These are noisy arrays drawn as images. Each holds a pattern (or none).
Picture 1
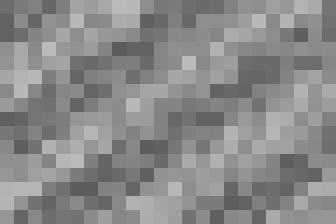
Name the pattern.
diagonal stripes
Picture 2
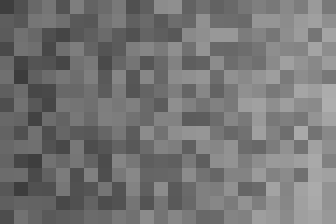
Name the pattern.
a smooth slope
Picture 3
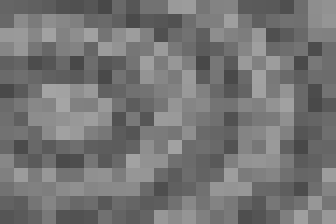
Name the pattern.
rings round one point
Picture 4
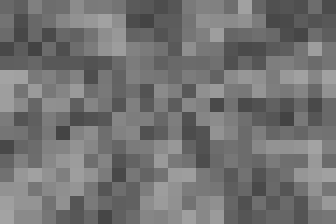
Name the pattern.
spokes from one point
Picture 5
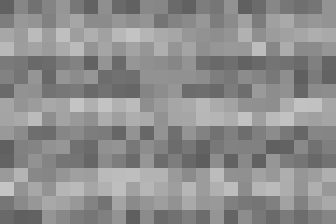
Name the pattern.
horizontal stripes
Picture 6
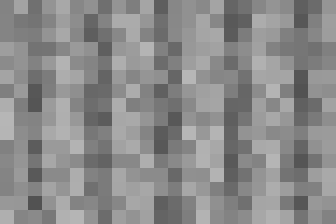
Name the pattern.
vertical stripes
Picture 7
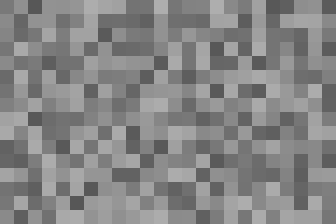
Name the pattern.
only noise
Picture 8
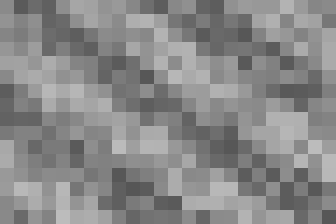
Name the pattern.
diagonal stripes
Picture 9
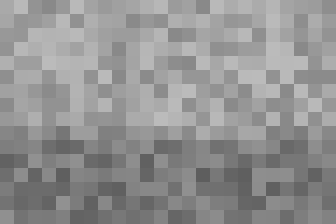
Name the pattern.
a sharp edge
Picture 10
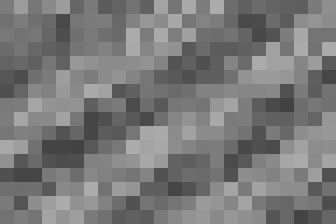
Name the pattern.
diagonal stripes
